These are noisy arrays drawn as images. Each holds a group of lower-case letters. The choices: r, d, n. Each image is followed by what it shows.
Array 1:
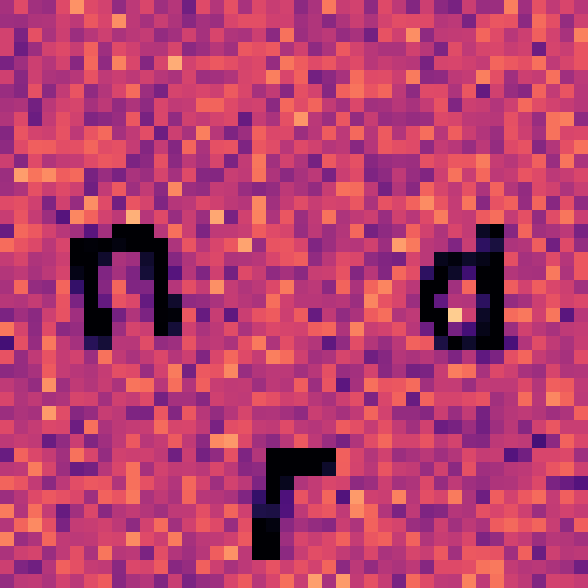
middle left: n; middle right: d; bottom middle: r
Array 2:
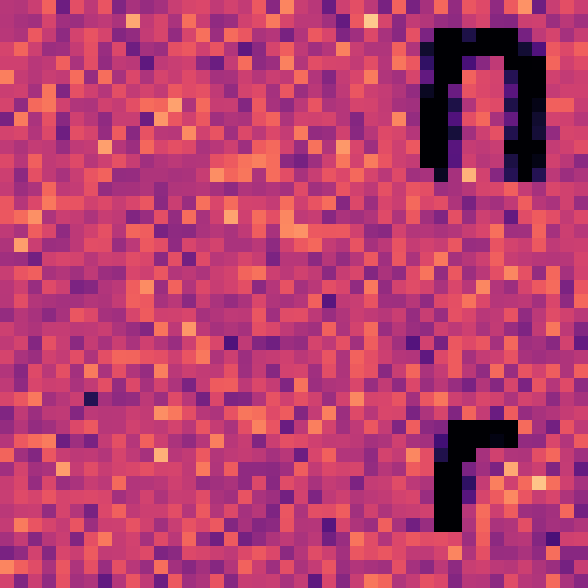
top right: n; bottom right: r
